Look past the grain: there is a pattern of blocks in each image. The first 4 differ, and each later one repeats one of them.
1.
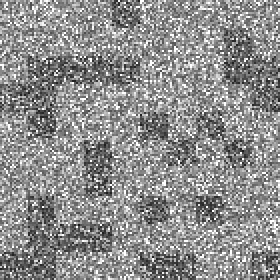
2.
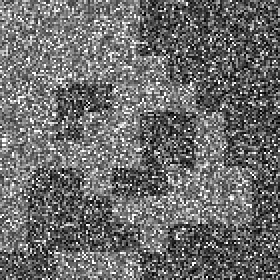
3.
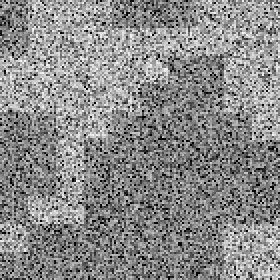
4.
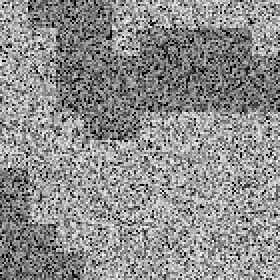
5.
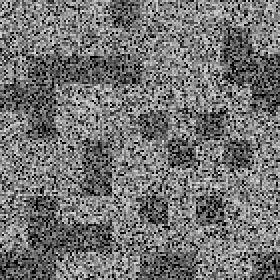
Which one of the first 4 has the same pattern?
1
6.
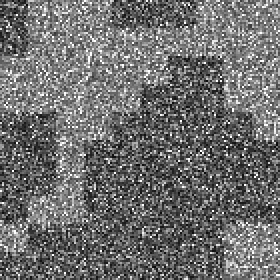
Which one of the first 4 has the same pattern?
3
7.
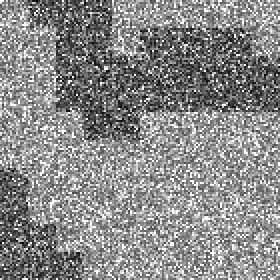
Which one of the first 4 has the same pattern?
4
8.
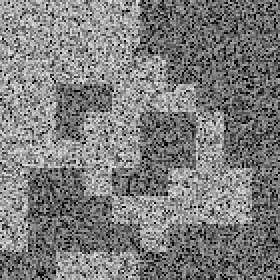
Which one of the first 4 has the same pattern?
2
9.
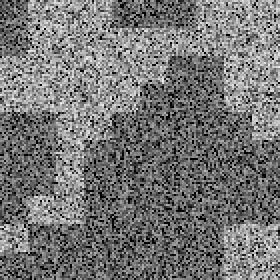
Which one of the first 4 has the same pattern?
3
